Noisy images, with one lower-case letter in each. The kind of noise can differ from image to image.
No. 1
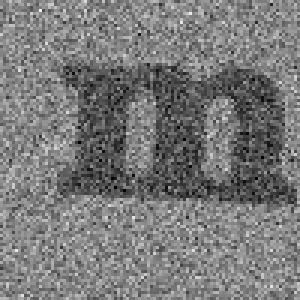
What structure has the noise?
independent entries
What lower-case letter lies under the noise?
m
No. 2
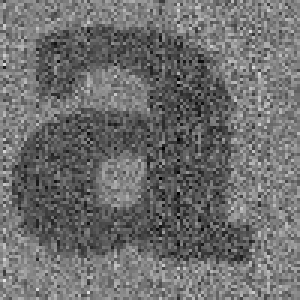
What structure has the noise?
columns of uneven size
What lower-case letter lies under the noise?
a
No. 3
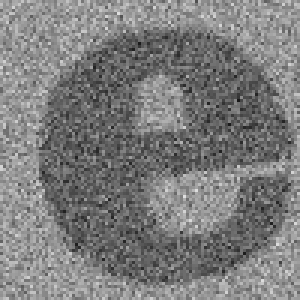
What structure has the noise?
independent entries
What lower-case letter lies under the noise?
e
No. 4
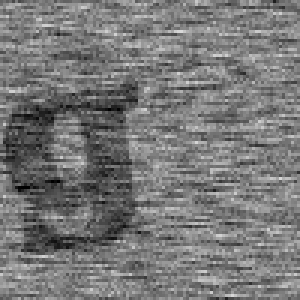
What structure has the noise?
streaked along the rows
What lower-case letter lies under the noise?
g
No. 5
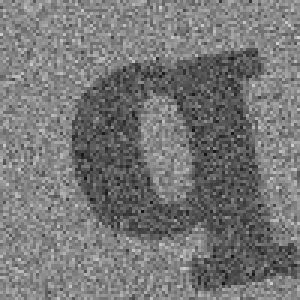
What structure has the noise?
independent entries
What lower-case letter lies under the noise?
q
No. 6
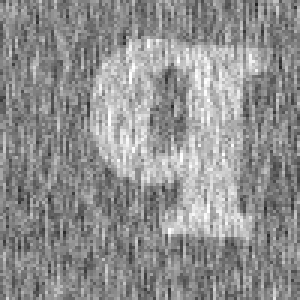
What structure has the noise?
streaked along the columns
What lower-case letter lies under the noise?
q
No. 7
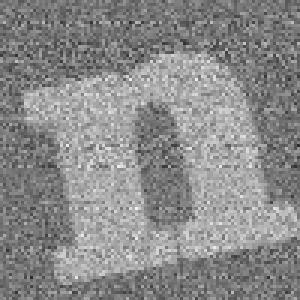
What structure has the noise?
rows of uneven size
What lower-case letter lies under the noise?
n
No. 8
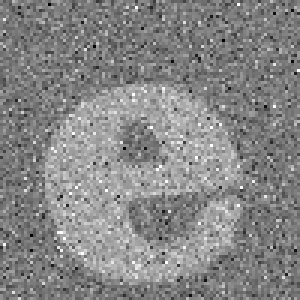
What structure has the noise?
heavy tails
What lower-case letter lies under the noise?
e
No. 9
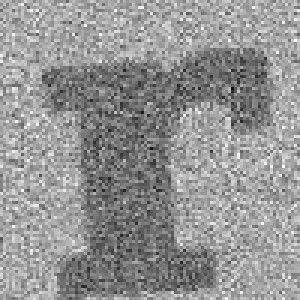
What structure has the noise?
low rank plus noise
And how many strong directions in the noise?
three or four
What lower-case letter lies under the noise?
r
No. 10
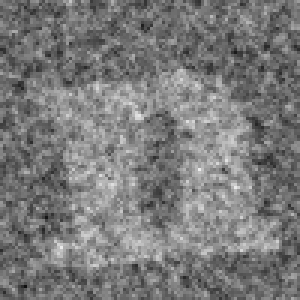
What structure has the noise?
blotchy
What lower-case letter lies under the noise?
n
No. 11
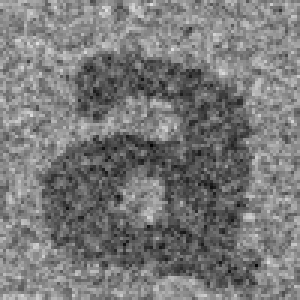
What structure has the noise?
blotchy
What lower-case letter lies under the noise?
a
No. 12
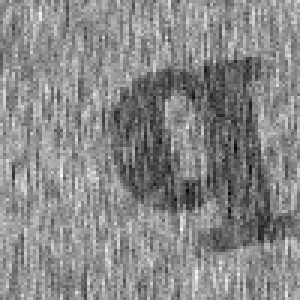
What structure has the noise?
streaked along the columns
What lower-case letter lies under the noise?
q
